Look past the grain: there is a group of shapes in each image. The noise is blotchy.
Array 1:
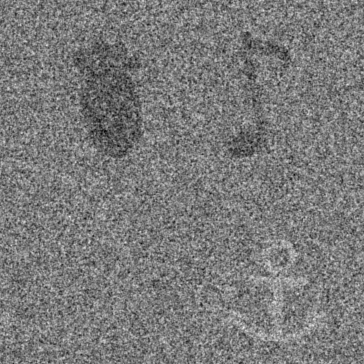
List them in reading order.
top left: dark footprint; top right: dark musical note; bottom right: light anchor
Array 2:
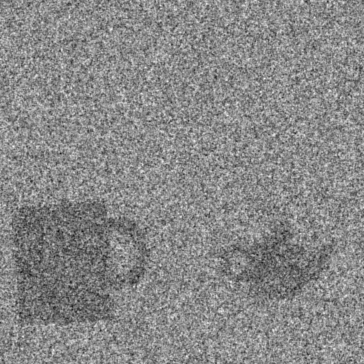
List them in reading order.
bottom left: dark cup; bottom right: dark teapot
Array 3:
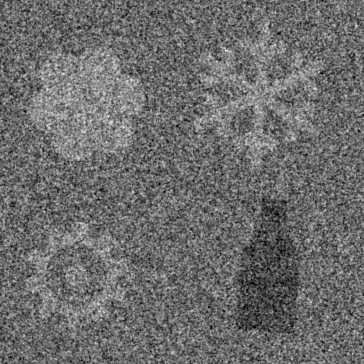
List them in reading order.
top left: light flower; top right: light snowflake; bottom left: light gear; bottom right: dark bottle
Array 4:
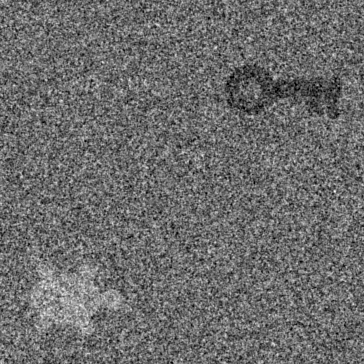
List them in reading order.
top right: dark key; bottom left: light turtle
